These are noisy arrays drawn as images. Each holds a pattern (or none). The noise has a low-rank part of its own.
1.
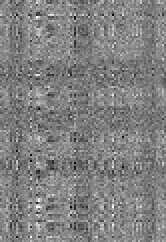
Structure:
bands of rows crossing bands of columns
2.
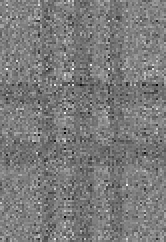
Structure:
bands of rows crossing bands of columns
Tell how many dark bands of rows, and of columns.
2 and 3
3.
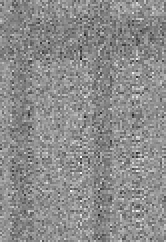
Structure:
bands of rows crossing bands of columns
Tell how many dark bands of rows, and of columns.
1 and 2
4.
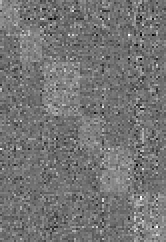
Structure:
blocks along the diagonal
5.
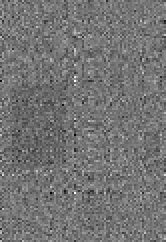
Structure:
one block
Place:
middle left
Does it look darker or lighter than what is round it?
darker
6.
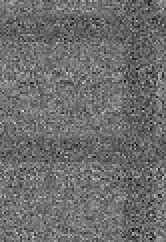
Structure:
bands of rows crossing bands of columns
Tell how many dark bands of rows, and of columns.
2 and 1
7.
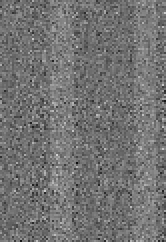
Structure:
bands of columns
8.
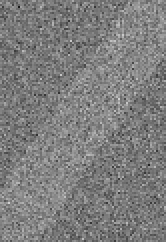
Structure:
a diagonal band
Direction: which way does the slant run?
bottom left to top right
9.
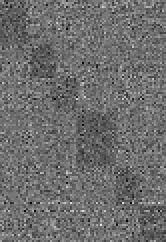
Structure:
blocks along the diagonal
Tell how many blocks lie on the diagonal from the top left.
6
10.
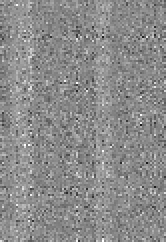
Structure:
bands of columns
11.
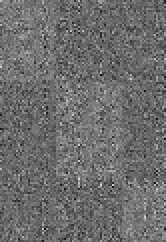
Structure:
blocks along the diagonal
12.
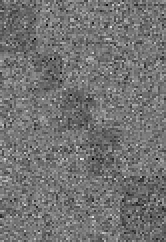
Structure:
blocks along the diagonal
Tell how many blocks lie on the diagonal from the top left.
5
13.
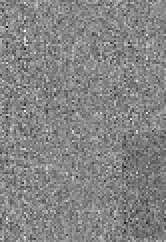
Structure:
one block
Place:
bottom right
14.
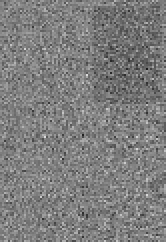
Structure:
one block
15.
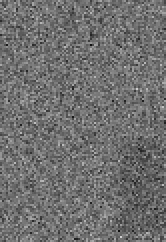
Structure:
one block
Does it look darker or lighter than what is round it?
darker
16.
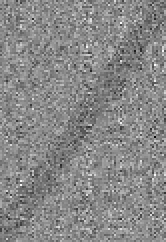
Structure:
a diagonal band
